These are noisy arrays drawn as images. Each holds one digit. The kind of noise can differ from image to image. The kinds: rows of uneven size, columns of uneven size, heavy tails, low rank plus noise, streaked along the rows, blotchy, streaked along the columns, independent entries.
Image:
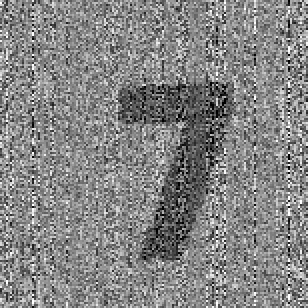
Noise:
columns of uneven size
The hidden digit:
7
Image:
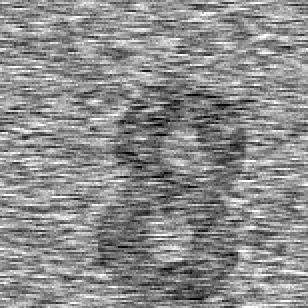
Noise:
streaked along the rows
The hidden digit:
8
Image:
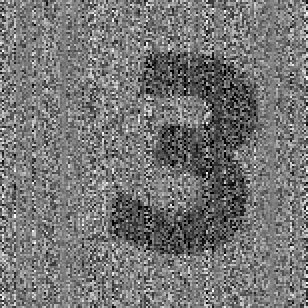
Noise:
columns of uneven size
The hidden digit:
3
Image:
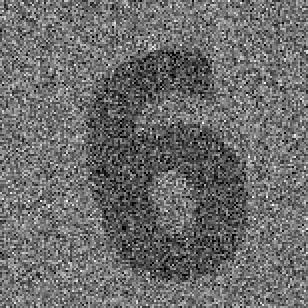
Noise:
independent entries
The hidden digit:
6
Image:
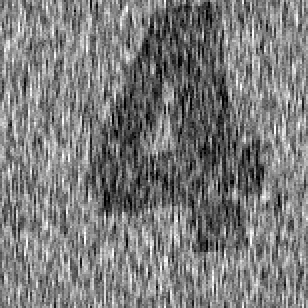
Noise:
streaked along the columns
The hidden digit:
4
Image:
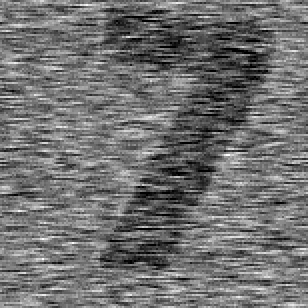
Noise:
streaked along the rows
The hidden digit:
7
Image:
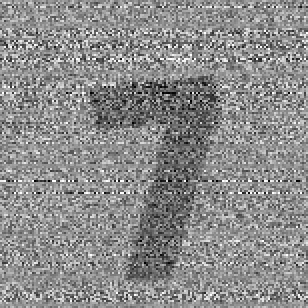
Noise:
rows of uneven size
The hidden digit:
7
